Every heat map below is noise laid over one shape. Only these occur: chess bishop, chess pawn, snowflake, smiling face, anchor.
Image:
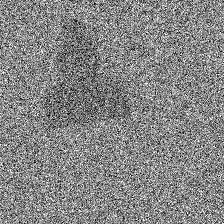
chess pawn
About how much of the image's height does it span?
half
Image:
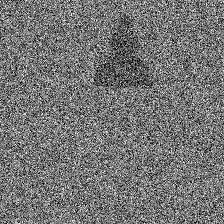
chess pawn
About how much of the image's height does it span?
a third
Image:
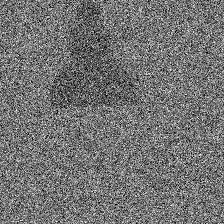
chess pawn
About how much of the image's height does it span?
half
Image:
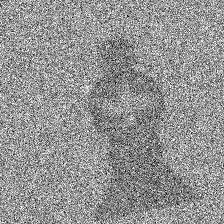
chess bishop
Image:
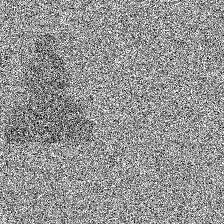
chess pawn
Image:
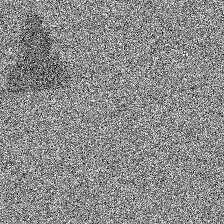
chess pawn
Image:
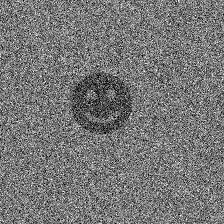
smiling face
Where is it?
centre
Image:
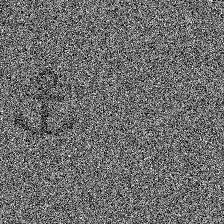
anchor
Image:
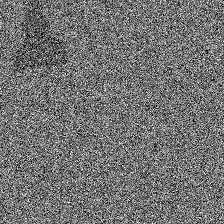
chess pawn
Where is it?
top left
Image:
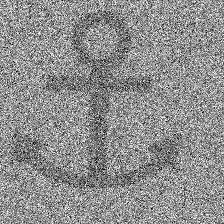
anchor
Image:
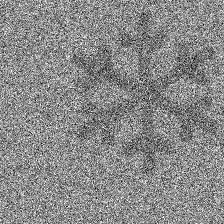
snowflake
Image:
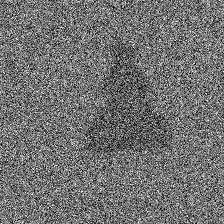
chess pawn
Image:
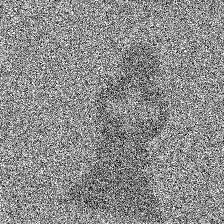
chess bishop
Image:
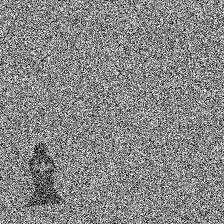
chess bishop
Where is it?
bottom left
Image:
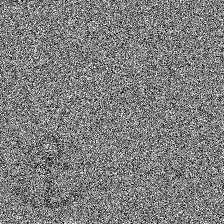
anchor
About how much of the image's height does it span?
a third
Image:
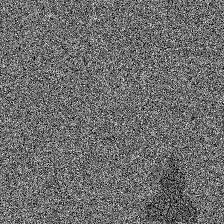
chess pawn
